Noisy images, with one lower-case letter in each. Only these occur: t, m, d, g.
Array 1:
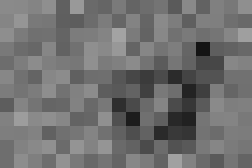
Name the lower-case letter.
d
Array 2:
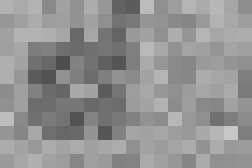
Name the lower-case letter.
d
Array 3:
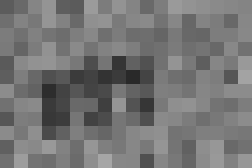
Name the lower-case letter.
m
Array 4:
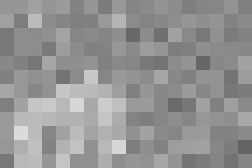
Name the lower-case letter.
m
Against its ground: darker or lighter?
lighter
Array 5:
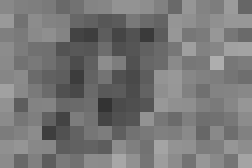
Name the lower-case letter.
g
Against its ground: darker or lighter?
darker
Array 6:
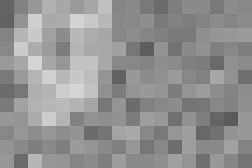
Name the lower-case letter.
g
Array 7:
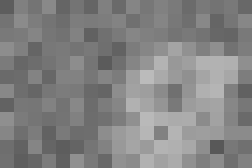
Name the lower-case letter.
g
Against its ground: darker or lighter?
lighter
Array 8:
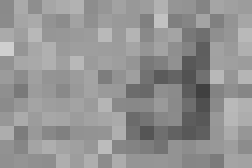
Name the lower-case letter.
d
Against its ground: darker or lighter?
darker
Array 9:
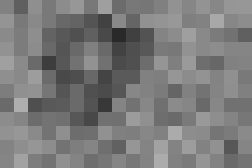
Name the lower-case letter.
g
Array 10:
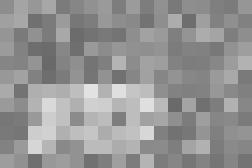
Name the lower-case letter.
m
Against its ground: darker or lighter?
lighter
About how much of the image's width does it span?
half
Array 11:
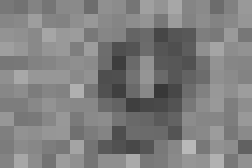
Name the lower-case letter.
g
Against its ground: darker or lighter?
darker
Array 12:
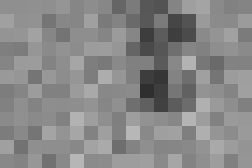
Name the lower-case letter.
t
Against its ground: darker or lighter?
darker
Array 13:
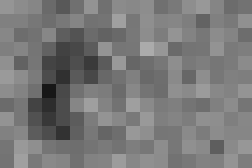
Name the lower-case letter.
t
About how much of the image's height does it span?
two thirds
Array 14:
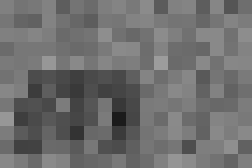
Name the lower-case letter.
m
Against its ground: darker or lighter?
darker
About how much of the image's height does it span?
half
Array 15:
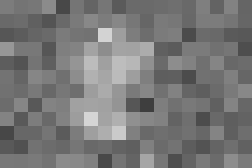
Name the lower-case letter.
t
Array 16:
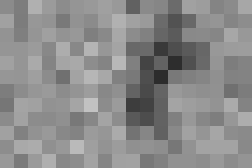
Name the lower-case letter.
t
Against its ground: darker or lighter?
darker
